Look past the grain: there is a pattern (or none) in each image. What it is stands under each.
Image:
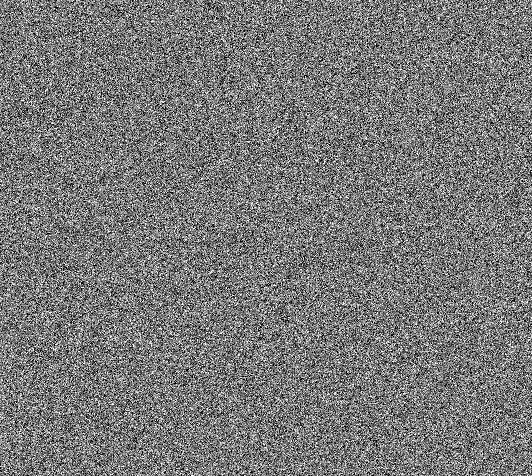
only noise
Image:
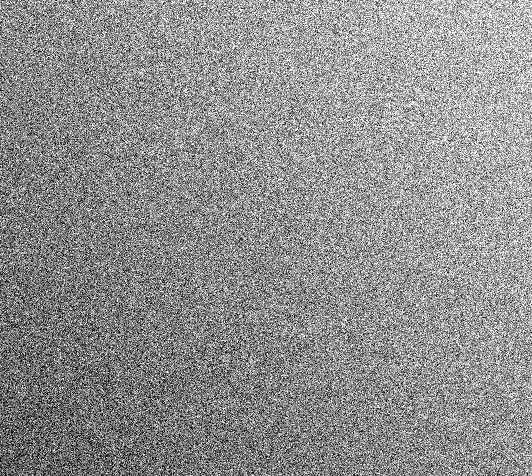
a smooth slope
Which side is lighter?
top right
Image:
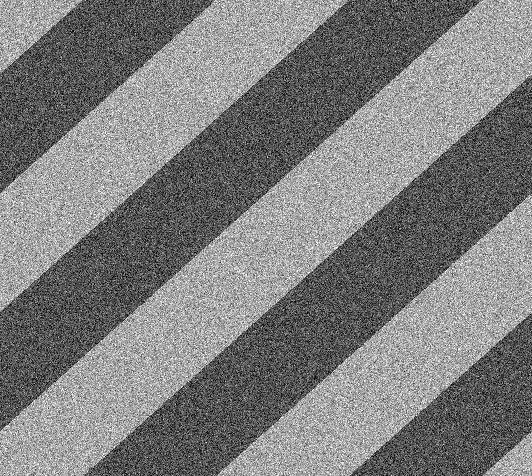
diagonal stripes
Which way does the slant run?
bottom left to top right
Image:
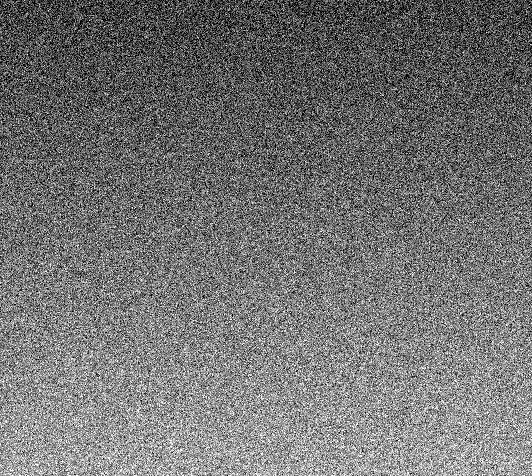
a smooth slope
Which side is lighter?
bottom
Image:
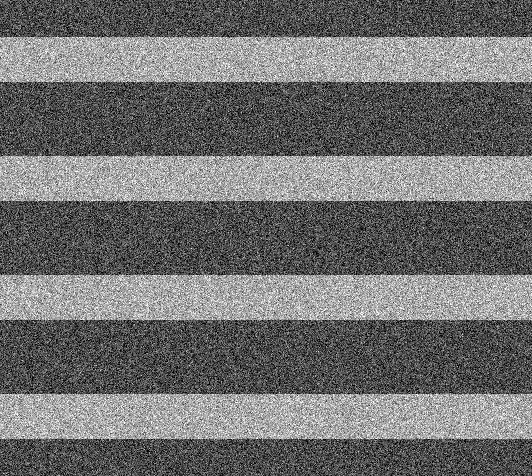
horizontal stripes
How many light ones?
4
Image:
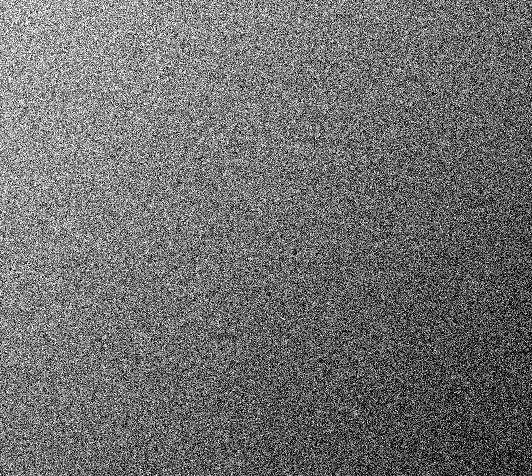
a smooth slope
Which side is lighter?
top left
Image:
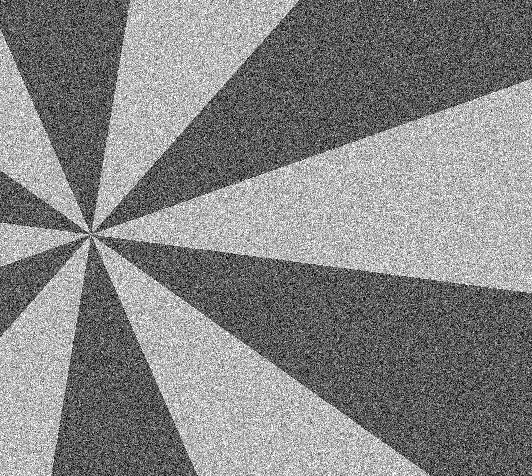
spokes from one point
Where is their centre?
middle left
